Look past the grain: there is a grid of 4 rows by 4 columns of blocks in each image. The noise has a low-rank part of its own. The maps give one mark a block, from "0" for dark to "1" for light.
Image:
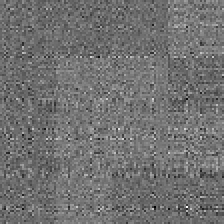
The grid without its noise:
0 0 0 1
0 1 1 0
0 1 1 1
0 1 0 0
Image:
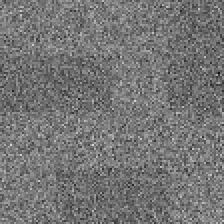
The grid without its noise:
1 1 1 0
0 0 1 0
1 1 1 1
1 0 0 1
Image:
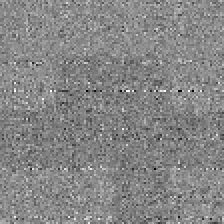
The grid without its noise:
1 1 1 1
1 0 0 1
0 0 0 0
1 1 0 1
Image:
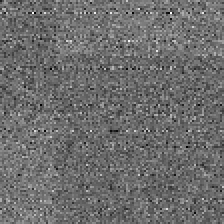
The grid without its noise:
0 1 1 1
0 0 0 0
1 0 0 0
1 0 0 0
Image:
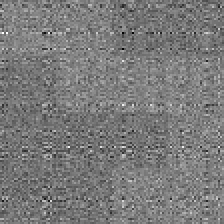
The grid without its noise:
1 1 0 0
0 1 1 1
0 0 0 1
0 0 1 1
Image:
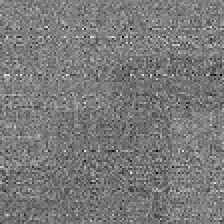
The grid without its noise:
1 1 1 1
1 1 0 0
1 0 0 1
0 0 0 1
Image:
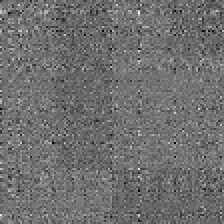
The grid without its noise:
1 0 1 0
1 0 1 1
1 0 1 1
1 1 0 0
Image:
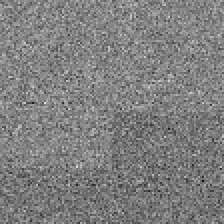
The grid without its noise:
1 1 1 1
1 1 1 1
1 1 0 0
0 0 0 0
